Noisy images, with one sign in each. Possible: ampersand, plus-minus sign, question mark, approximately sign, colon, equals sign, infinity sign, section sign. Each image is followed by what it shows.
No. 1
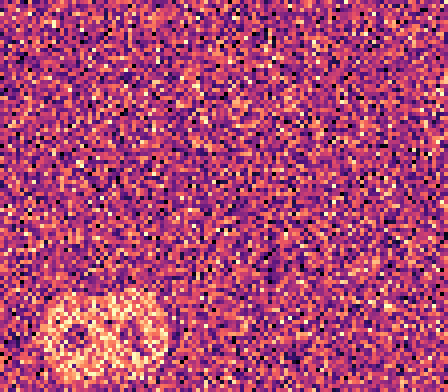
infinity sign
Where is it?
bottom left
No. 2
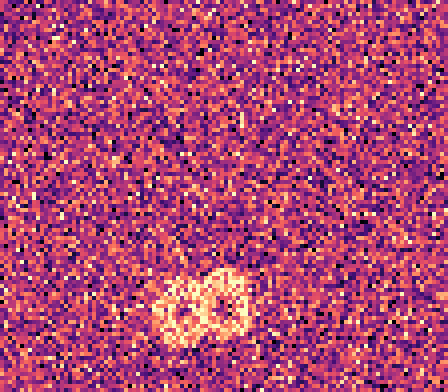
infinity sign
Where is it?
bottom middle
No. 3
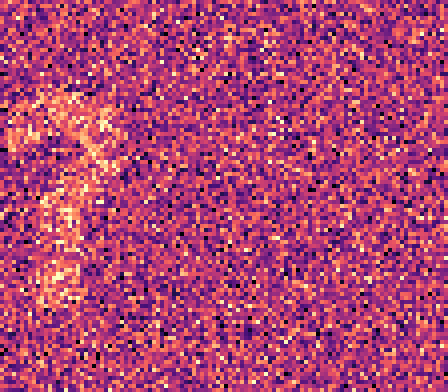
question mark
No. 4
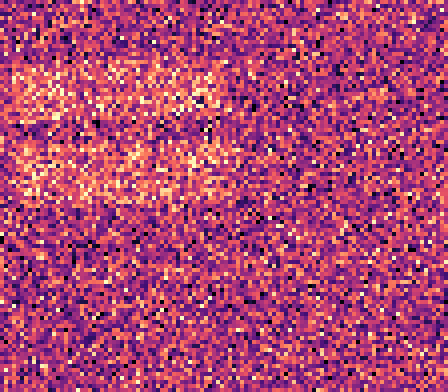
equals sign
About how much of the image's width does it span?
half
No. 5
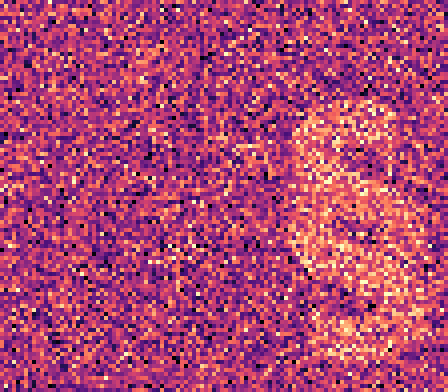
section sign
